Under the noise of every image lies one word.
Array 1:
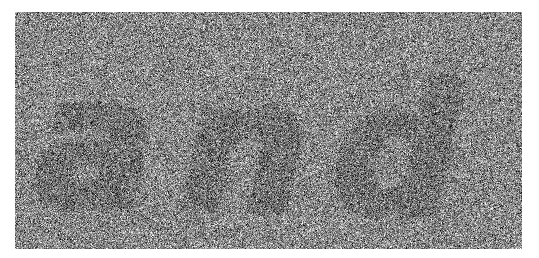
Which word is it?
and
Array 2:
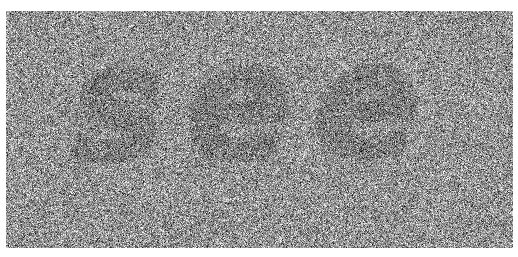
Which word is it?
see
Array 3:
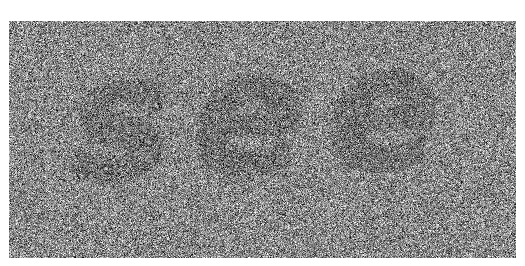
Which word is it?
see
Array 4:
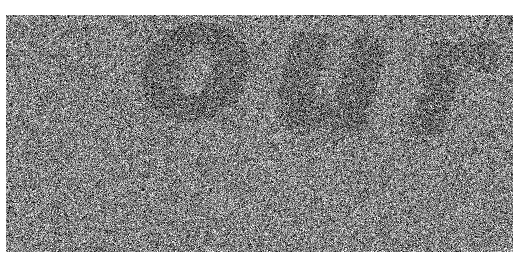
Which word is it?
our
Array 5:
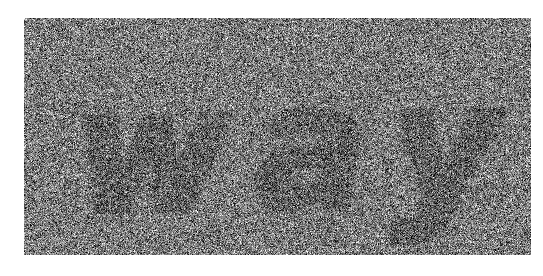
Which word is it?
way
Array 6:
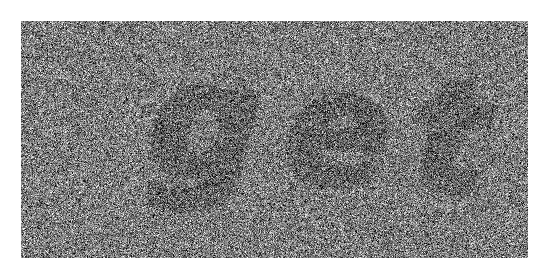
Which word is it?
get
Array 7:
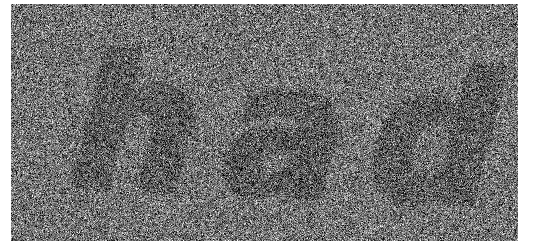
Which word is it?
had
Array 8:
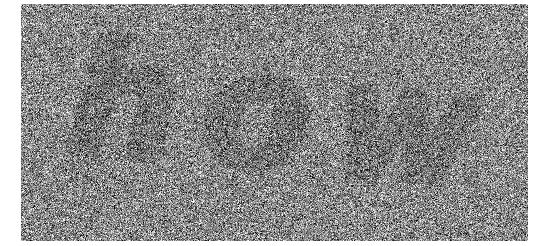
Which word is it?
how
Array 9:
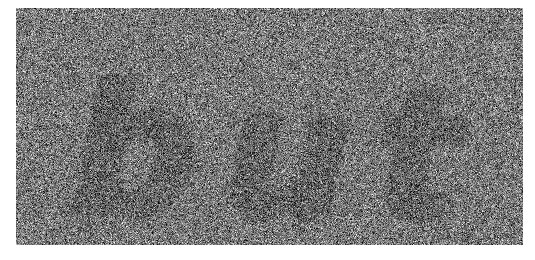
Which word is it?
but
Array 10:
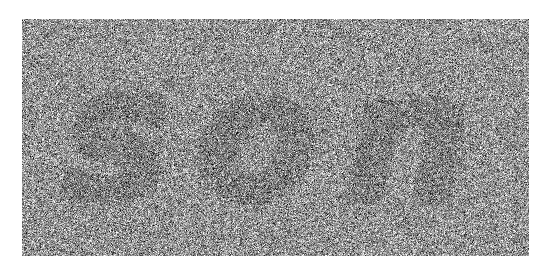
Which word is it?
son
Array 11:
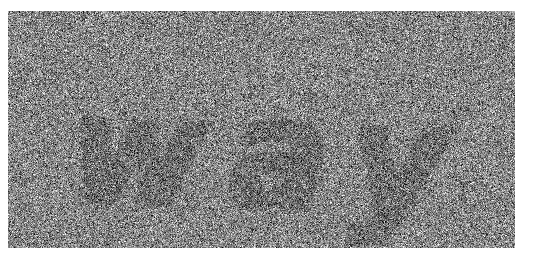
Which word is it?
way
